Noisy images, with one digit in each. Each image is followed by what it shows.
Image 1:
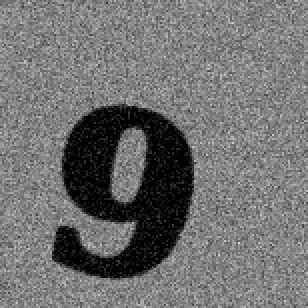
9
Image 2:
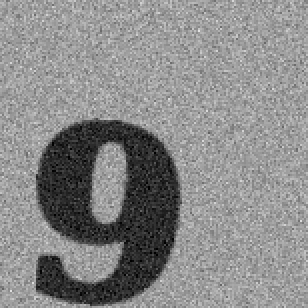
9
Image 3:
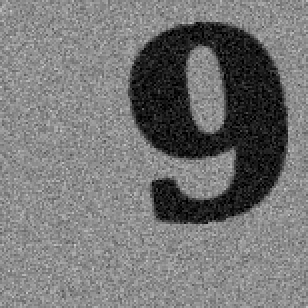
9
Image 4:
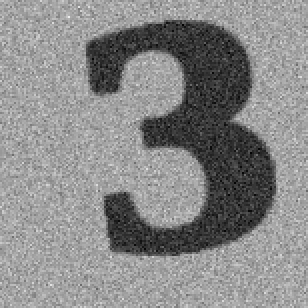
3
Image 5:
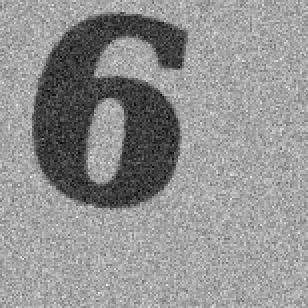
6
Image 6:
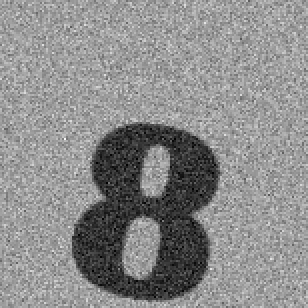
8
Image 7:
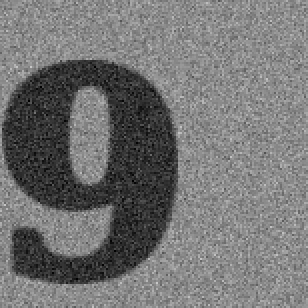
9
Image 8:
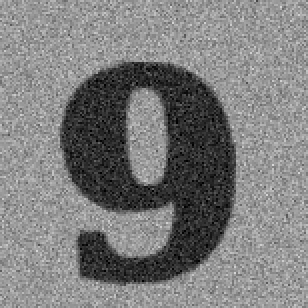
9
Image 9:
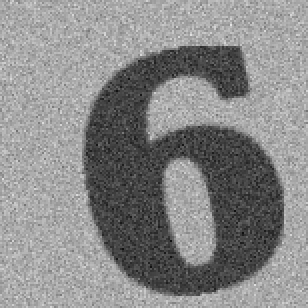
6
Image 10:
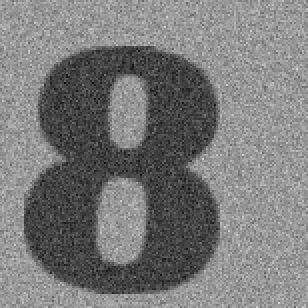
8
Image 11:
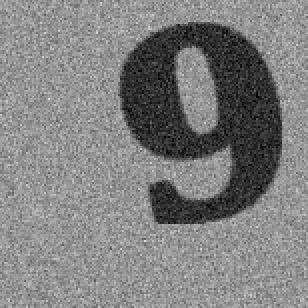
9
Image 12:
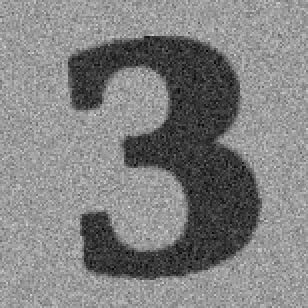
3
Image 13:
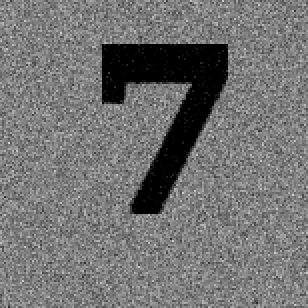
7
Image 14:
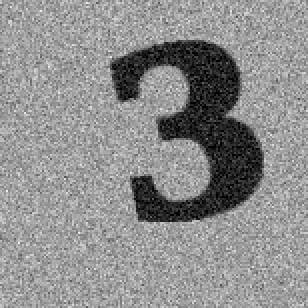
3
